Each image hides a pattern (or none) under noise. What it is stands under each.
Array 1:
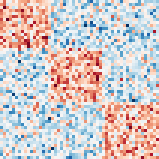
blocks along the diagonal
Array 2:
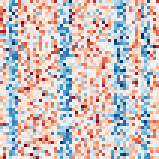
bands of columns
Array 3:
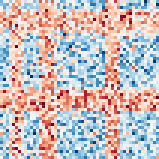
bands of rows crossing bands of columns
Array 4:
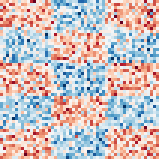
a checkerboard
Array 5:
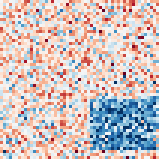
one block
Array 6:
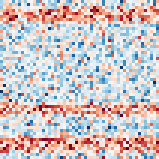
bands of rows
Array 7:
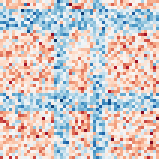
bands of rows crossing bands of columns
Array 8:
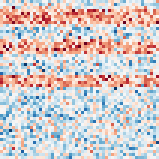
bands of rows
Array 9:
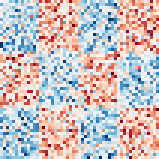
a checkerboard
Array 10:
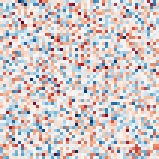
only noise
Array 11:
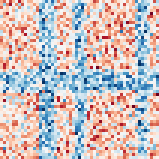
bands of rows crossing bands of columns
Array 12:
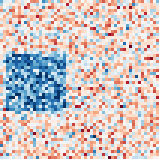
one block
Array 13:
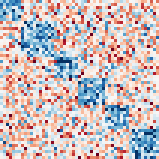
blocks along the diagonal
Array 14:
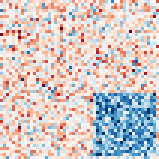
one block
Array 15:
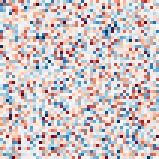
only noise
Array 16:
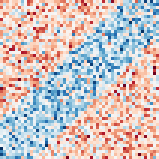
a diagonal band
